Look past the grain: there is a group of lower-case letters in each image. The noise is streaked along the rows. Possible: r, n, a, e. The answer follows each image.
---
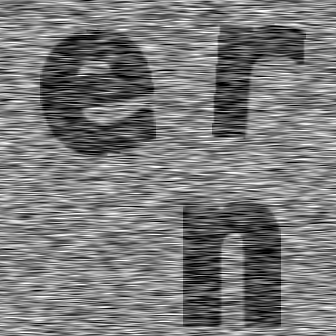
top left: e; top right: r; bottom right: n
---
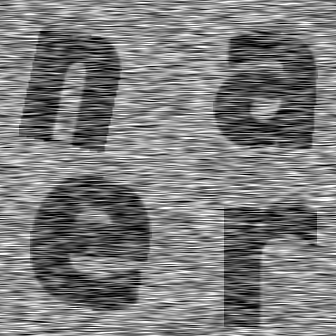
top left: n; top right: a; bottom left: e; bottom right: r
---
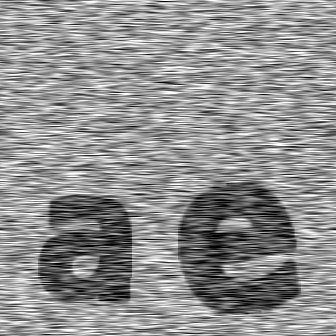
bottom left: a; bottom right: e
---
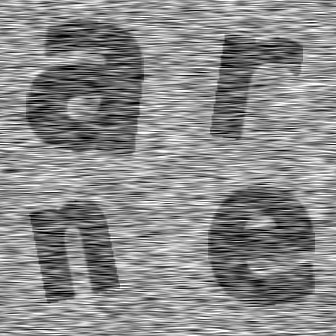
top left: a; top right: r; bottom left: n; bottom right: e
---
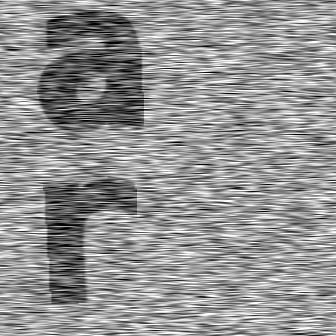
top left: a; bottom left: r
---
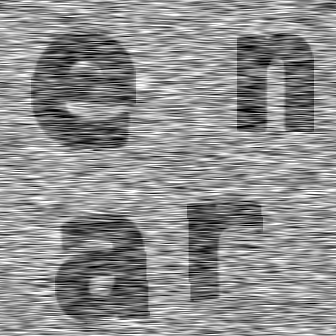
top left: e; top right: n; bottom left: a; bottom right: r
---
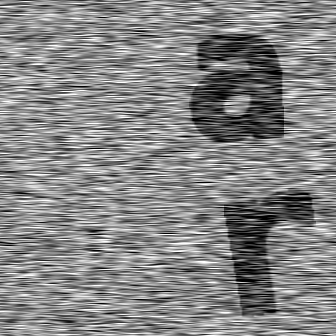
top right: a; bottom right: r
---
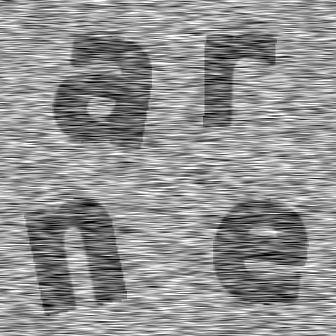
top left: a; top right: r; bottom left: n; bottom right: e
